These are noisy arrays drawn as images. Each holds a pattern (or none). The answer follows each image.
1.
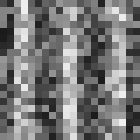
vertical stripes
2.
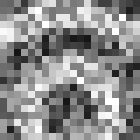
rings round one point
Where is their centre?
bottom middle
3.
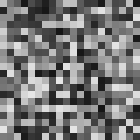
only noise
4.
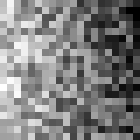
a smooth slope
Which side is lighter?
left
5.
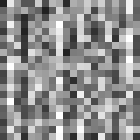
vertical stripes
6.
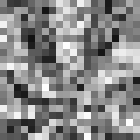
spokes from one point
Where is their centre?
bottom middle
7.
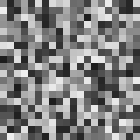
only noise
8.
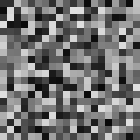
only noise
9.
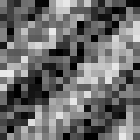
diagonal stripes
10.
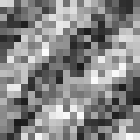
diagonal stripes
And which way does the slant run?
bottom left to top right
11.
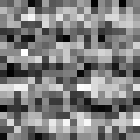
horizontal stripes
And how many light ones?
4
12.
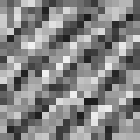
diagonal stripes
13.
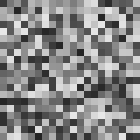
only noise
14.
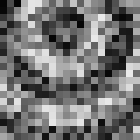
rings round one point
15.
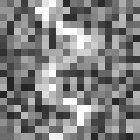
a wavy band
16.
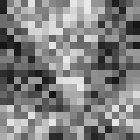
spokes from one point
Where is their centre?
bottom middle
